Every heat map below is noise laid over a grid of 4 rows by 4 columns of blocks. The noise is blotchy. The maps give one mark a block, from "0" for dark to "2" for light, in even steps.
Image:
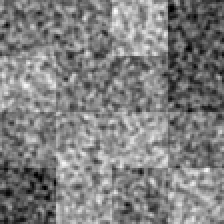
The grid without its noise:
1120
2110
1221
0212
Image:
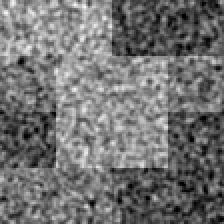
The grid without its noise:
2200
1221
0220
1100
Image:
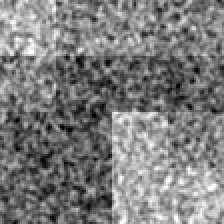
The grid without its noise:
2111
1000
0021
0022
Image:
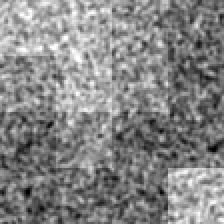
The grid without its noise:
2210
1210
0100
0002
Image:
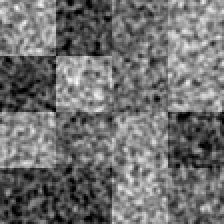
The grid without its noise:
2012
0212
2120
0021
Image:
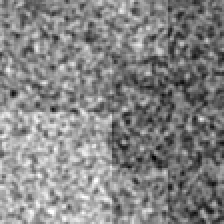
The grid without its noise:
1110
1100
2200
2210
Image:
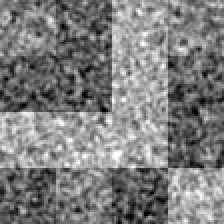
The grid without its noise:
1021
0020
2220
0102
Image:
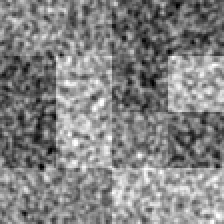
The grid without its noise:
1100
0202
0210
1122
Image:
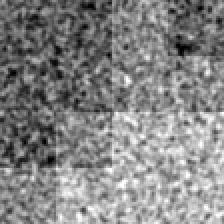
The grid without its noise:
0010
0011
0122
1222
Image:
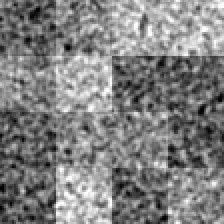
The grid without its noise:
0122
1200
0110
0201
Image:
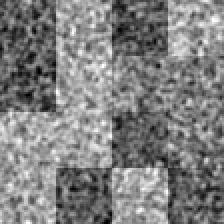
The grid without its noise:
0202
0211
2201
2020
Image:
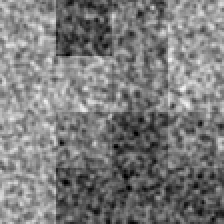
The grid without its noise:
2012
2212
2101
2000
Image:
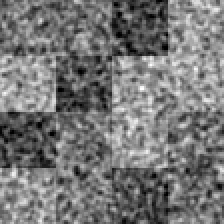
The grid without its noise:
1102
2022
0121
2101
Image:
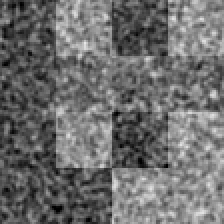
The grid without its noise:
0202
0111
0202
0022
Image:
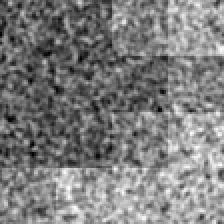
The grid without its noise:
0012
0001
0012
1222
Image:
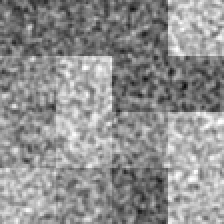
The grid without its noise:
0002
1200
1212
2102
